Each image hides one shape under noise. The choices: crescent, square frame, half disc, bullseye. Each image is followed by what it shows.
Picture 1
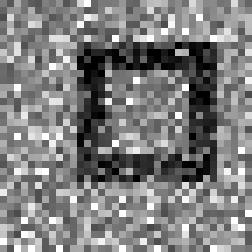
square frame
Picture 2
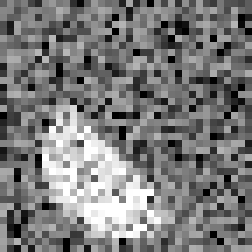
half disc
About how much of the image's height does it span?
half
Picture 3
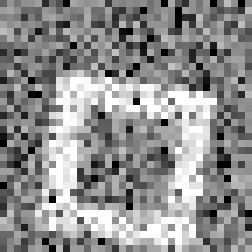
square frame
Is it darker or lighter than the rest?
lighter
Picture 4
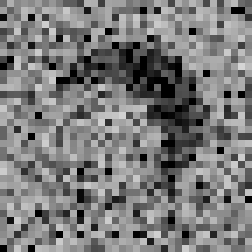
crescent
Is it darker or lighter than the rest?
darker
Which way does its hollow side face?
down and left
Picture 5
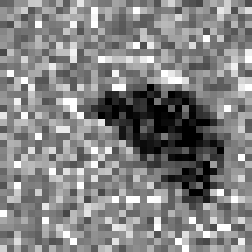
half disc
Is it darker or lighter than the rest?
darker
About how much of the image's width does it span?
half
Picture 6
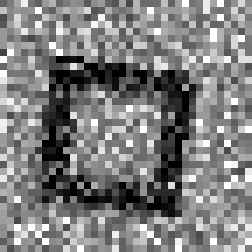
square frame
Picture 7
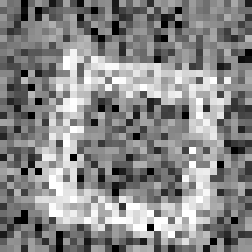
square frame
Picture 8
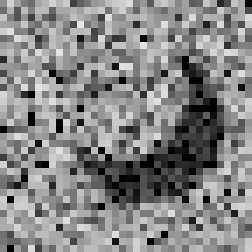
crescent
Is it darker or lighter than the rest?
darker
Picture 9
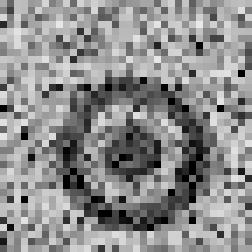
bullseye
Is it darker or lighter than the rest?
darker
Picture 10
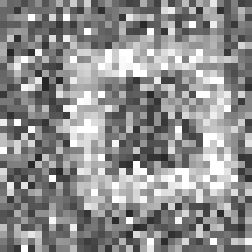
square frame
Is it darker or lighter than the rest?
lighter
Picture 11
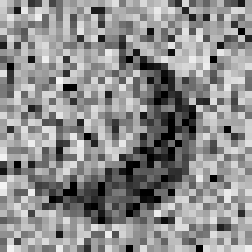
crescent
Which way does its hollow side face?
up and left
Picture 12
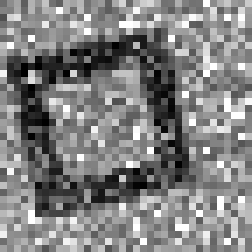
square frame
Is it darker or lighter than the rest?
darker
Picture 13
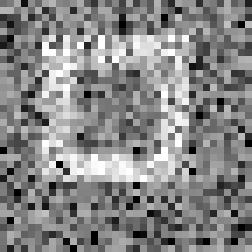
square frame
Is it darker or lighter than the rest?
lighter
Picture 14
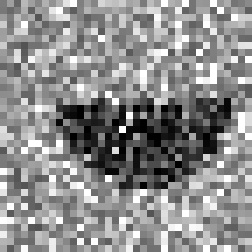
half disc
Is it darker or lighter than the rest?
darker
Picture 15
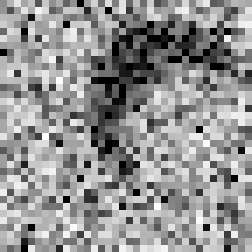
crescent
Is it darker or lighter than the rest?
darker
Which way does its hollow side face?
down and right
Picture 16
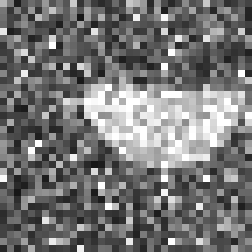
half disc
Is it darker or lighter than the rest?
lighter
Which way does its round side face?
down
